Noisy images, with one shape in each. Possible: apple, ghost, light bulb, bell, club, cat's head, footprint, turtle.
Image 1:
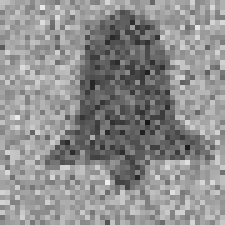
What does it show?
dark bell
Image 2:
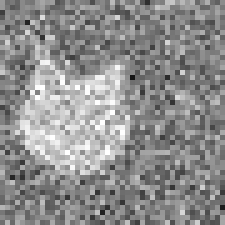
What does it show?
light cat's head
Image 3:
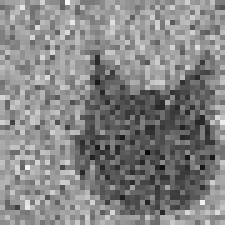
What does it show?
dark cat's head
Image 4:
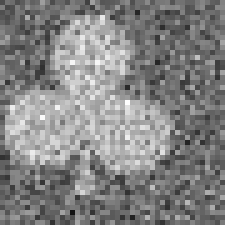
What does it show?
light club
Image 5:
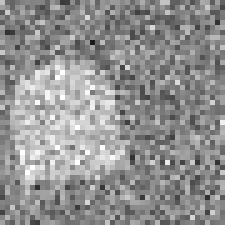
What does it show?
light ghost
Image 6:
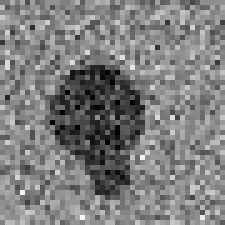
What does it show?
dark light bulb
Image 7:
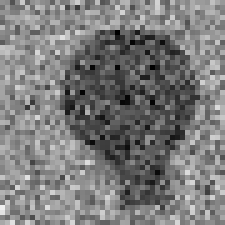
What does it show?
dark light bulb
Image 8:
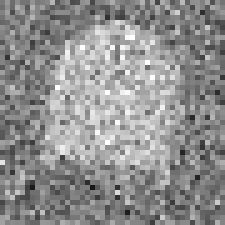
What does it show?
light ghost
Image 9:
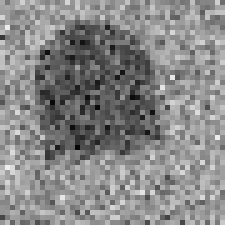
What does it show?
dark ghost
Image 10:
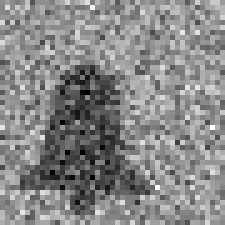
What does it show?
dark bell
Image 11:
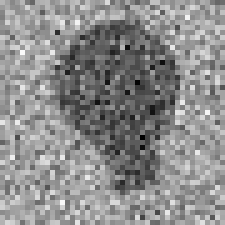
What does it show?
dark light bulb
